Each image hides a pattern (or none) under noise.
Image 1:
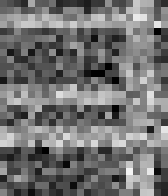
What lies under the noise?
bands of rows crossing bands of columns
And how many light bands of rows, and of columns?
3 and 1
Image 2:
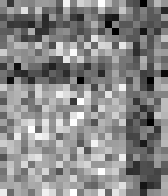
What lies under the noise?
bands of rows crossing bands of columns
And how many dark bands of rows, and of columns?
2 and 1
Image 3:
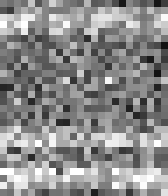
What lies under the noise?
bands of rows
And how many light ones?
3
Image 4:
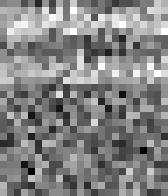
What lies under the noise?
bands of rows
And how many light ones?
2
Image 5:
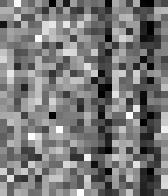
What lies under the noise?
bands of columns
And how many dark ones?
2
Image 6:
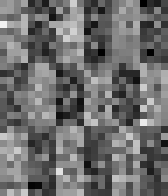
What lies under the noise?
a checkerboard
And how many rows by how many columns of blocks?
3 by 6
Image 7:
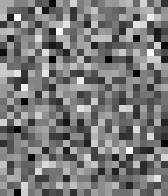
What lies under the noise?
only noise
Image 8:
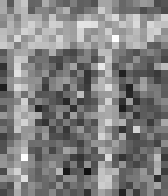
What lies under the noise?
bands of rows crossing bands of columns
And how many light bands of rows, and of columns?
1 and 2
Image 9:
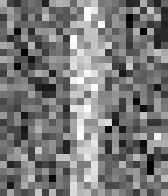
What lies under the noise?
one band of columns
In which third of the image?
middle
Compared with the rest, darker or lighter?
lighter
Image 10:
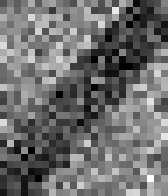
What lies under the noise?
a diagonal band
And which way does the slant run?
bottom left to top right
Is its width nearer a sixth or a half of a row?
a half
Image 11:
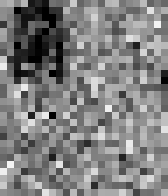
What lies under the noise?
one block
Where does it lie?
top left
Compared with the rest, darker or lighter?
darker
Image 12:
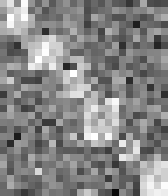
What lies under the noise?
blocks along the diagonal
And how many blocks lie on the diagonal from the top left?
6
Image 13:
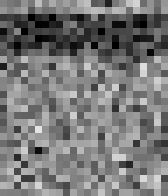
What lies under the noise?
one band of rows
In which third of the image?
top
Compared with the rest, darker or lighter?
darker
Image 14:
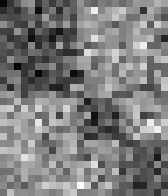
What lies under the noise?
blocks along the diagonal
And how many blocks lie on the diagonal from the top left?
3
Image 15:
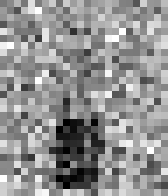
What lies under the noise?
one block
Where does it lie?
bottom middle
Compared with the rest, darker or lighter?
darker
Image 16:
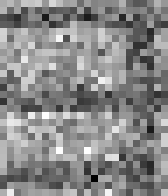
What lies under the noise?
bands of rows crossing bands of columns
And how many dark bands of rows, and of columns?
3 and 1
